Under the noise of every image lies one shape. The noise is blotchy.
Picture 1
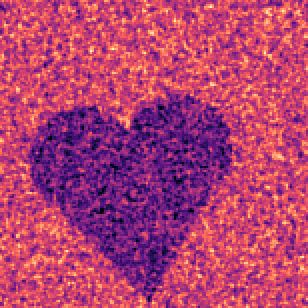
dark heart
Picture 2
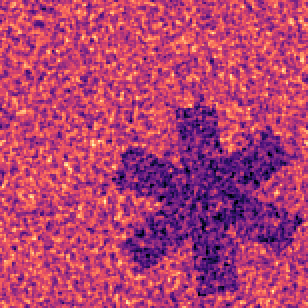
dark asterisk
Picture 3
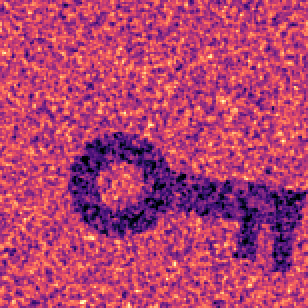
dark key
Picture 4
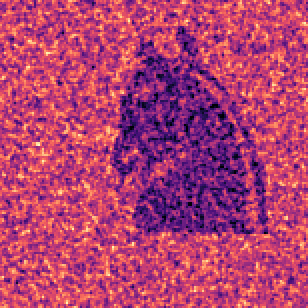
dark chess knight
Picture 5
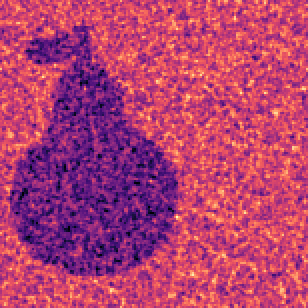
dark pear
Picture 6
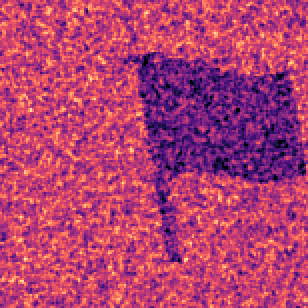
dark flag
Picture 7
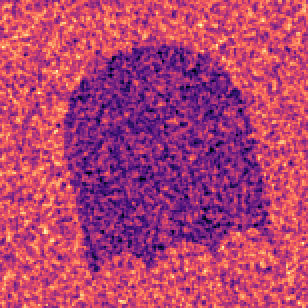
dark ghost
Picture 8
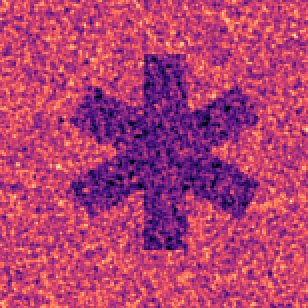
dark asterisk
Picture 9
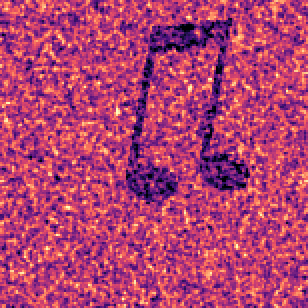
dark pair of musical notes
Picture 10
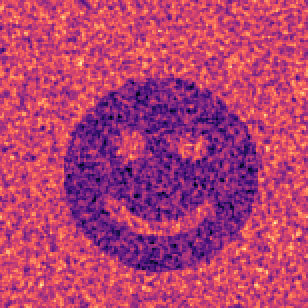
dark smiling face
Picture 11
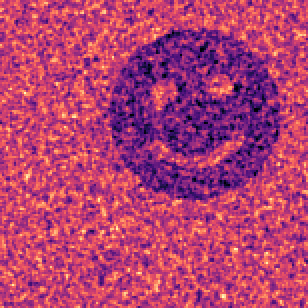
dark smiling face
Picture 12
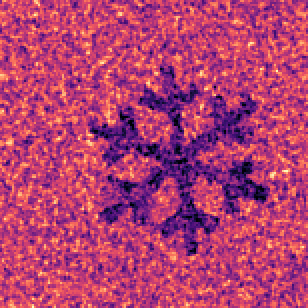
dark snowflake
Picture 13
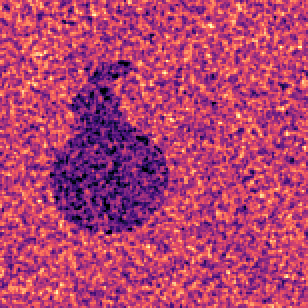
dark pear
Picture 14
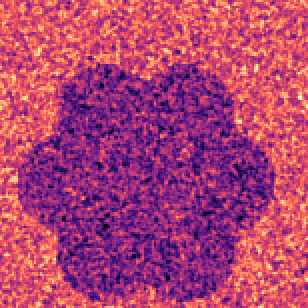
dark flower
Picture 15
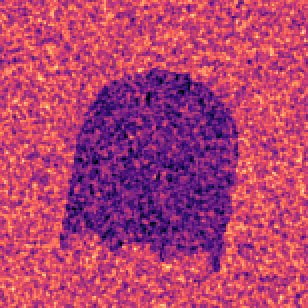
dark ghost
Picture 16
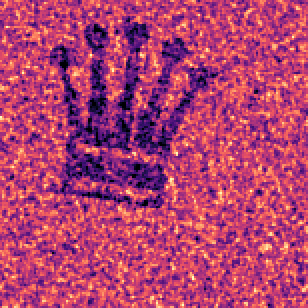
dark chess queen
